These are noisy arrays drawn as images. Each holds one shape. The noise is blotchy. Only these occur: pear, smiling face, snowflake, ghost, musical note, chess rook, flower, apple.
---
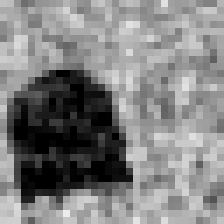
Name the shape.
ghost
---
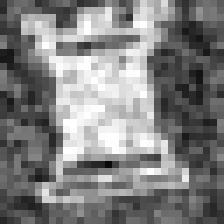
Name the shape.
chess rook
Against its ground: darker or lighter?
lighter
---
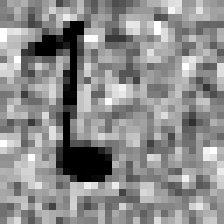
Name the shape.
musical note
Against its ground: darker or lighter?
darker
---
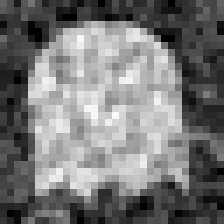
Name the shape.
ghost
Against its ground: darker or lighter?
lighter
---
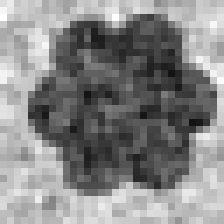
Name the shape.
flower
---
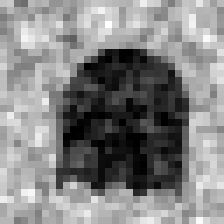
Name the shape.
ghost
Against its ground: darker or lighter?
darker
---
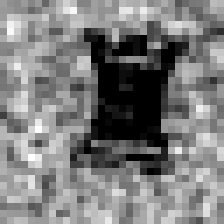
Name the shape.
chess rook
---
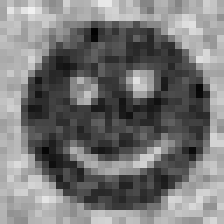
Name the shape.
smiling face
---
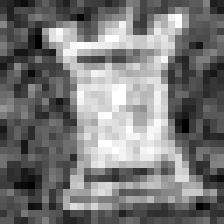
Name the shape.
chess rook
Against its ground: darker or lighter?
lighter
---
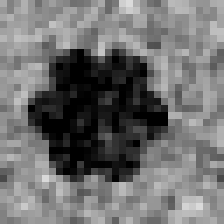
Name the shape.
flower
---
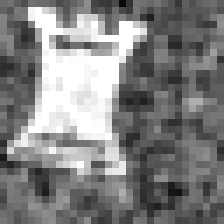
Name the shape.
chess rook
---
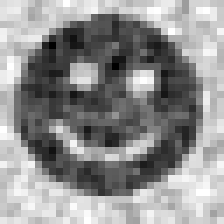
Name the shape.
smiling face
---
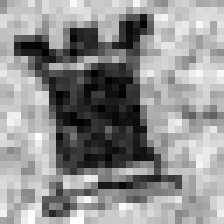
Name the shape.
chess rook
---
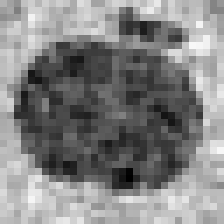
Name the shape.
apple
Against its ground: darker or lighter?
darker
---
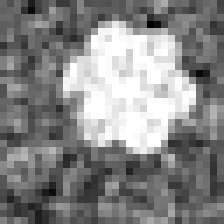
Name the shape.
flower
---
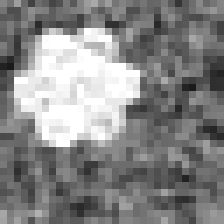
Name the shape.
flower
